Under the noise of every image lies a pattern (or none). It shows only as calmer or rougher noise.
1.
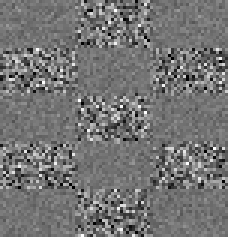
a checkerboard
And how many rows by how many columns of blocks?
5 by 3
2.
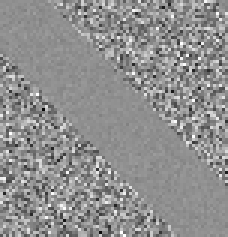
a diagonal band
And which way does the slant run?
top left to bottom right
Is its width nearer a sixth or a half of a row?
a half
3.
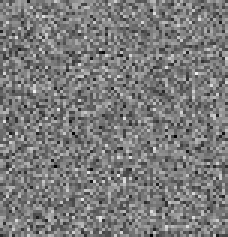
only noise
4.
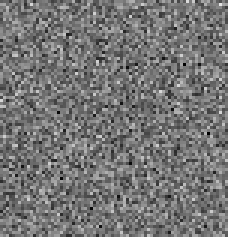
only noise
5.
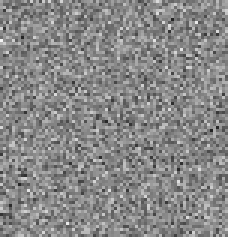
only noise
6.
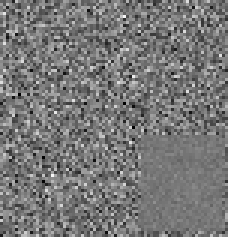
one block
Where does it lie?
bottom right
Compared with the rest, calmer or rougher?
calmer
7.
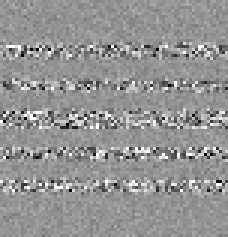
bands of rows
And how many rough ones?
5
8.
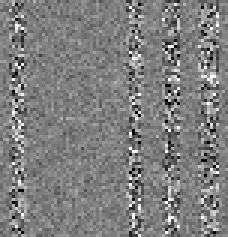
bands of columns
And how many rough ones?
4
